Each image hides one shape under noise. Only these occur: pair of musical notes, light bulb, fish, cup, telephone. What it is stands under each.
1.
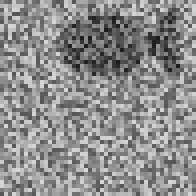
fish
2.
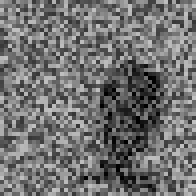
fish
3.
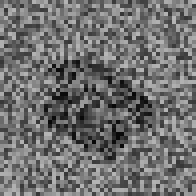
telephone
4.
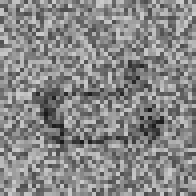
pair of musical notes
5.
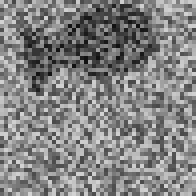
fish
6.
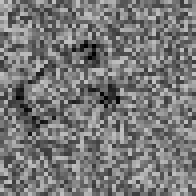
pair of musical notes
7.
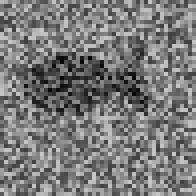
fish
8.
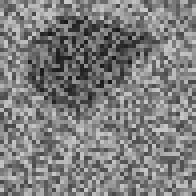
light bulb
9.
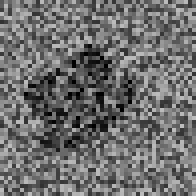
telephone
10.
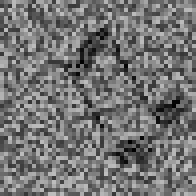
pair of musical notes
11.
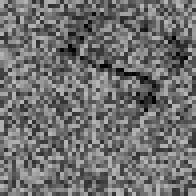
pair of musical notes
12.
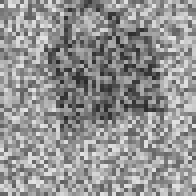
cup
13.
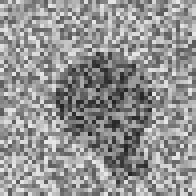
light bulb
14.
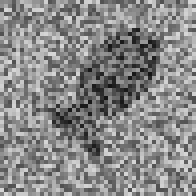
fish
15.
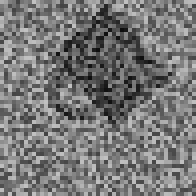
cup
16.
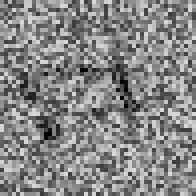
pair of musical notes
